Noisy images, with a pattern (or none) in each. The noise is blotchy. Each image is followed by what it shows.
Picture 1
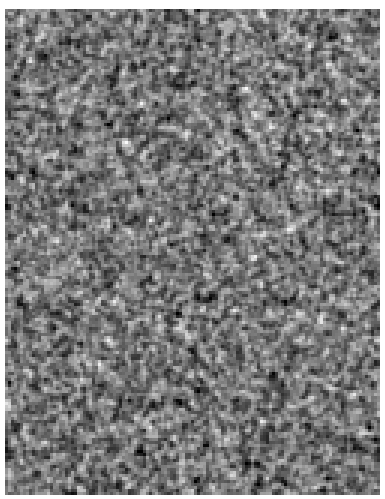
only noise
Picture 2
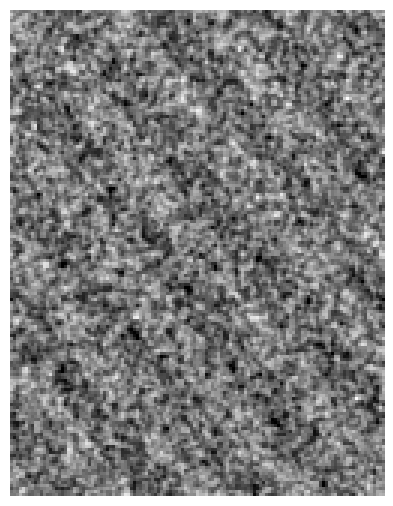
diagonal stripes
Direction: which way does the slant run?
top left to bottom right
